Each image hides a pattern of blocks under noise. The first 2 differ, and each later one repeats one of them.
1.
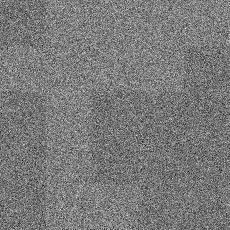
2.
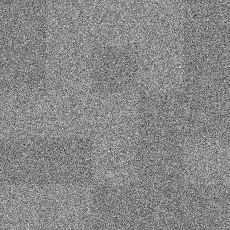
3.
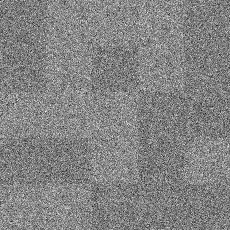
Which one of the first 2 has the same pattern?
2
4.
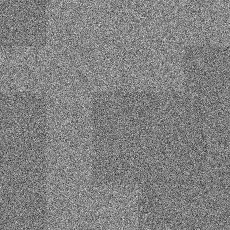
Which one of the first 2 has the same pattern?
1
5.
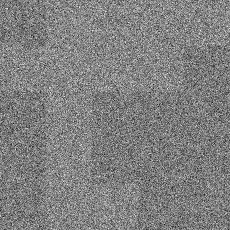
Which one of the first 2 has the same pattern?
1
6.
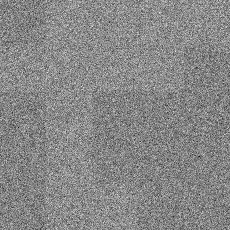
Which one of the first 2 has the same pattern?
1
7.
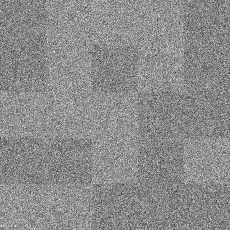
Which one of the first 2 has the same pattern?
2
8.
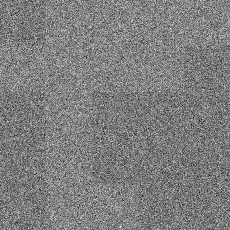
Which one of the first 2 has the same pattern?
1
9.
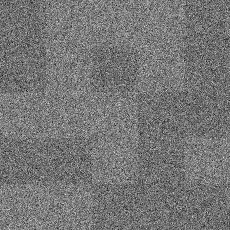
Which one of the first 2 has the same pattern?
2
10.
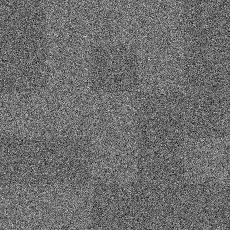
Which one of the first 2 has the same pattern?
2
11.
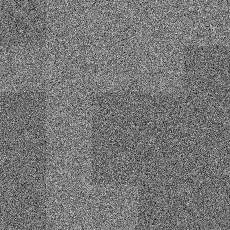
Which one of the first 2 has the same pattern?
1
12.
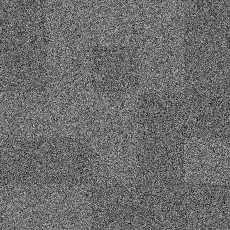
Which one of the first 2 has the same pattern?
2
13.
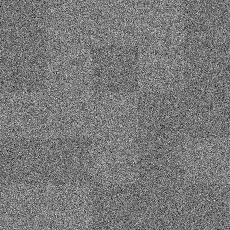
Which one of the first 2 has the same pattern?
2
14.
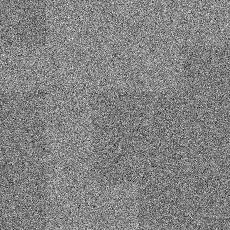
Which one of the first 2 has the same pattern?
1
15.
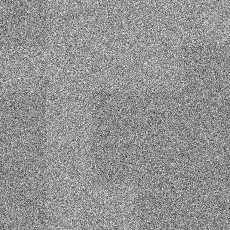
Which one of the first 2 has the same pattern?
1
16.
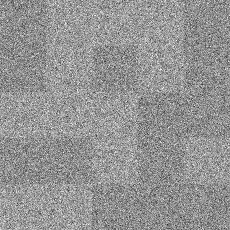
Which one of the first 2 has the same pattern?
2
